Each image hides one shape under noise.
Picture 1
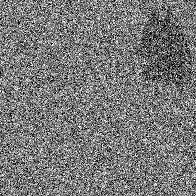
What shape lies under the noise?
chess knight
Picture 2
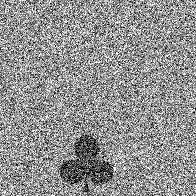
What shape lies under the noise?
club
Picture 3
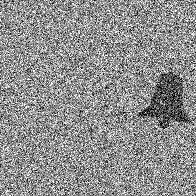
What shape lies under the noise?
bell
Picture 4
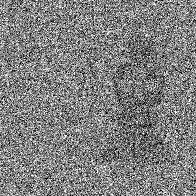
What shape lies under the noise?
chess bishop
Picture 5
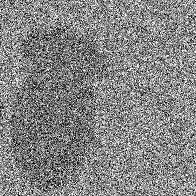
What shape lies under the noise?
footprint
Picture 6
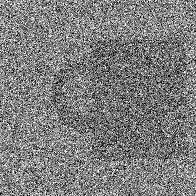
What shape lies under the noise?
cup
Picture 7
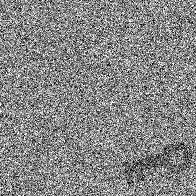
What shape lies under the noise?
key
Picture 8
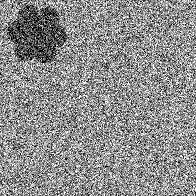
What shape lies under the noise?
flower
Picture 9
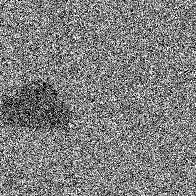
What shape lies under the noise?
cloud
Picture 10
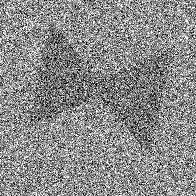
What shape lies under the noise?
bow tie
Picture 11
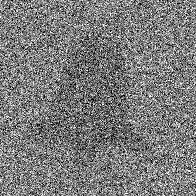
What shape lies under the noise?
bell
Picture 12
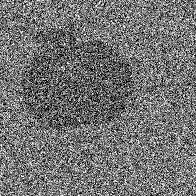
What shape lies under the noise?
apple
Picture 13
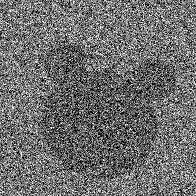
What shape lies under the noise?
bear's head
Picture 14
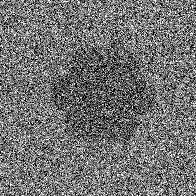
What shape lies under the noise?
flower
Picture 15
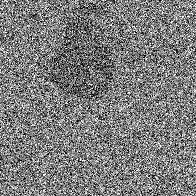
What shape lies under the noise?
pear
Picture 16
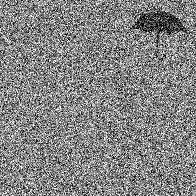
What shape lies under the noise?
umbrella
